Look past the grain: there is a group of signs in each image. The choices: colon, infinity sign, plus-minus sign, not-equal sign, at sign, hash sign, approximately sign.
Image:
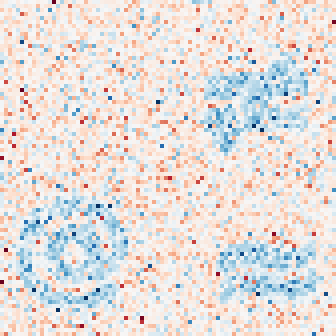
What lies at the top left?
nothing
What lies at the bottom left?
at sign
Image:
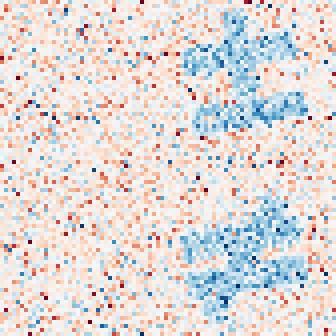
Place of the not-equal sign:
bottom right
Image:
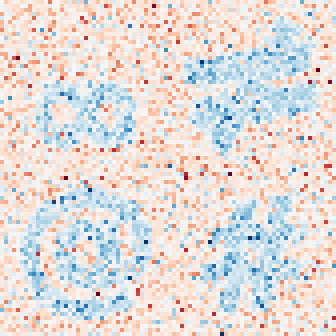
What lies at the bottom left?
at sign
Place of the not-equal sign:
top right
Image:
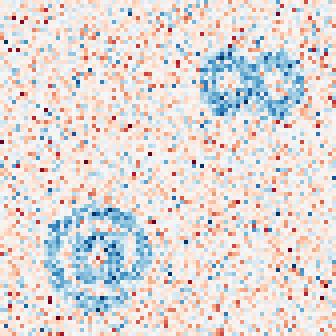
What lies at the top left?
nothing
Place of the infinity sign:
top right
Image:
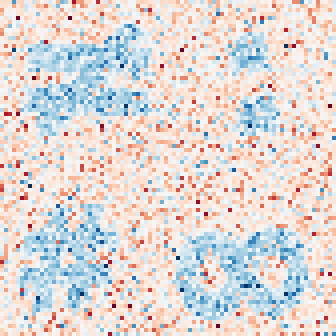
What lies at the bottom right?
infinity sign
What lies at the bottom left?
hash sign
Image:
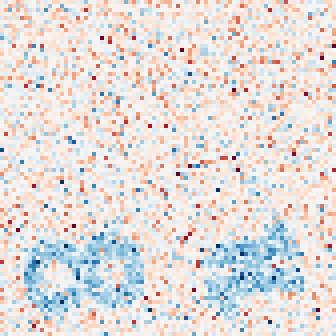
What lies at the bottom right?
not-equal sign
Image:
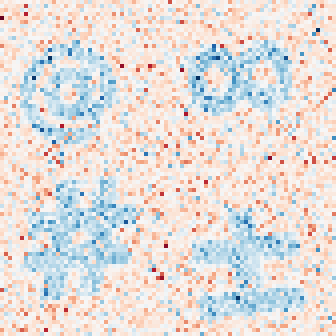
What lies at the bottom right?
plus-minus sign
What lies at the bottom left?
hash sign
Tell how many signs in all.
4
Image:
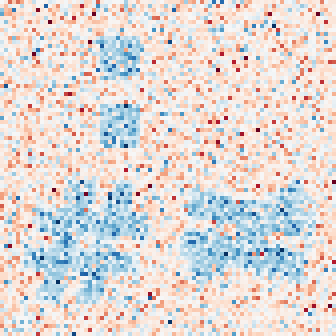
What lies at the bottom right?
not-equal sign
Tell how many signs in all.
3
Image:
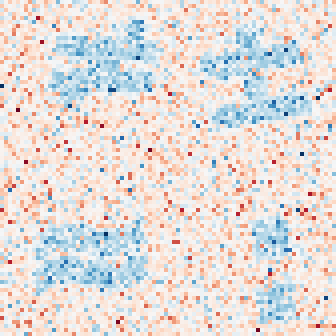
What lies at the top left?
not-equal sign
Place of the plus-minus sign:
top right
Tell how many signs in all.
4
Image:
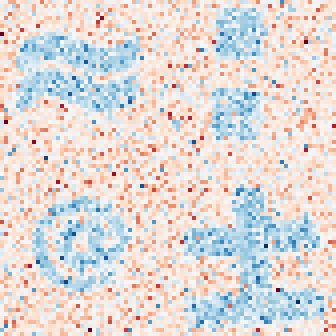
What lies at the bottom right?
plus-minus sign
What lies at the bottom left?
at sign
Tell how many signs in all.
4
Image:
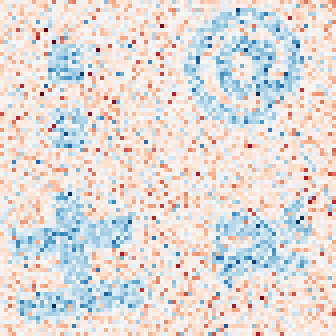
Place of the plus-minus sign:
bottom left
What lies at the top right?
at sign
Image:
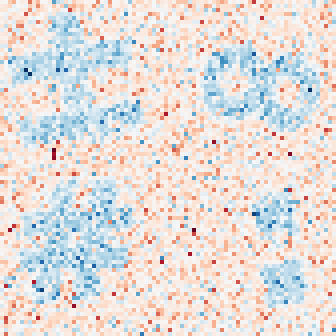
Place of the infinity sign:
top right
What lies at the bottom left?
hash sign
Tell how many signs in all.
4
